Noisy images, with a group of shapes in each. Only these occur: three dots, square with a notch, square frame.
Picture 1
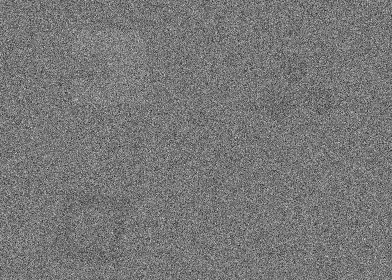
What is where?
top left: light square with a notch; top right: dark three dots; bottom left: dark square frame
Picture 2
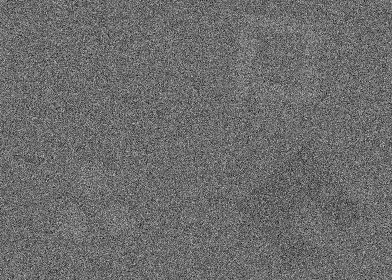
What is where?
top right: light square frame; bottom left: light three dots; bottom right: dark square with a notch
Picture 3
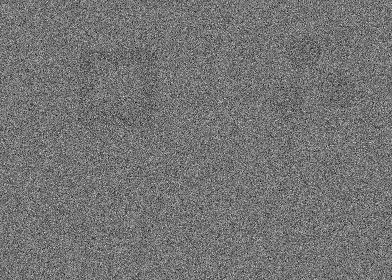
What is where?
top left: dark square frame; top right: dark three dots
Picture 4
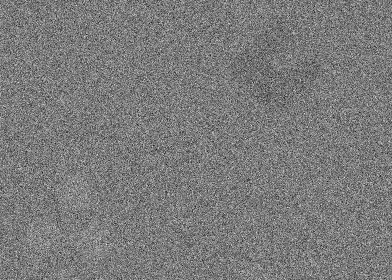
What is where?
top right: dark square with a notch; bottom left: light three dots
